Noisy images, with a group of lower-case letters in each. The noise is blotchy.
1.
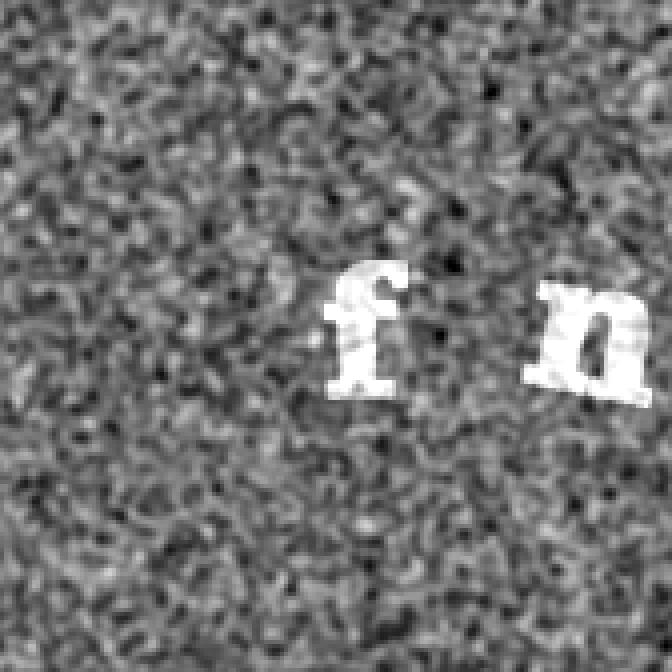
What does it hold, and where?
centre: f; middle right: n
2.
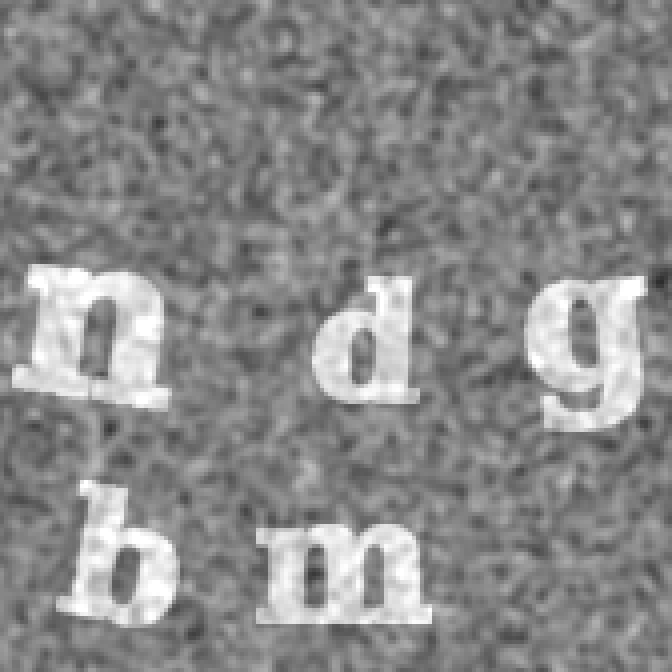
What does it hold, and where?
middle left: n; centre: d; middle right: g; bottom left: b; bottom middle: m
